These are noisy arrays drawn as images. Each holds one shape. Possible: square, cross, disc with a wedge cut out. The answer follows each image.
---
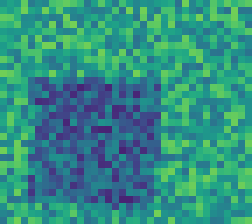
dark square
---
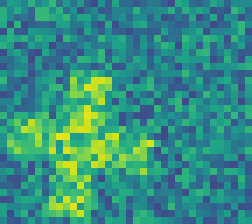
light cross
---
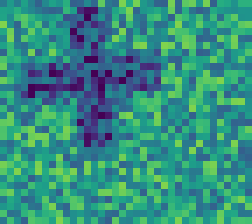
dark cross
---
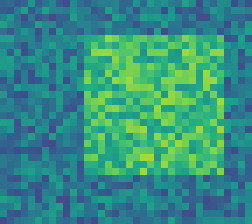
light square
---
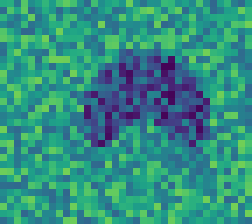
dark disc with a wedge cut out
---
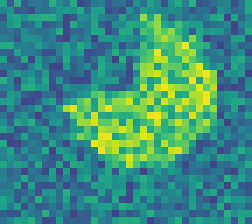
light disc with a wedge cut out
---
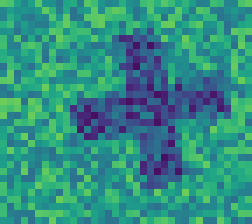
dark cross
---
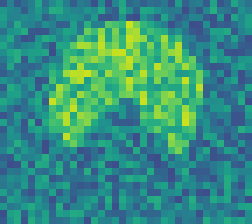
light disc with a wedge cut out
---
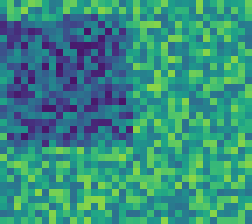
dark square
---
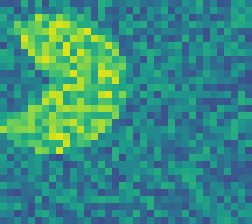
light disc with a wedge cut out
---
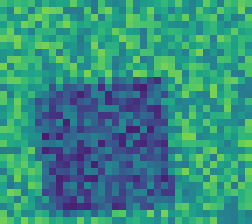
dark square
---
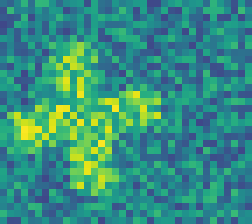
light cross
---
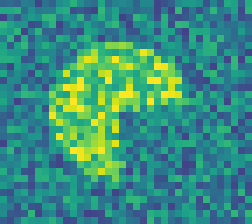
light disc with a wedge cut out
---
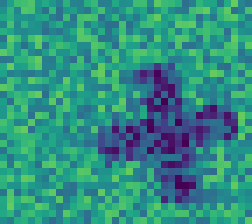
dark cross
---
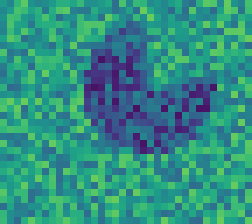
dark disc with a wedge cut out
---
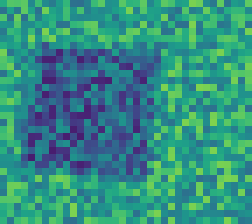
dark square
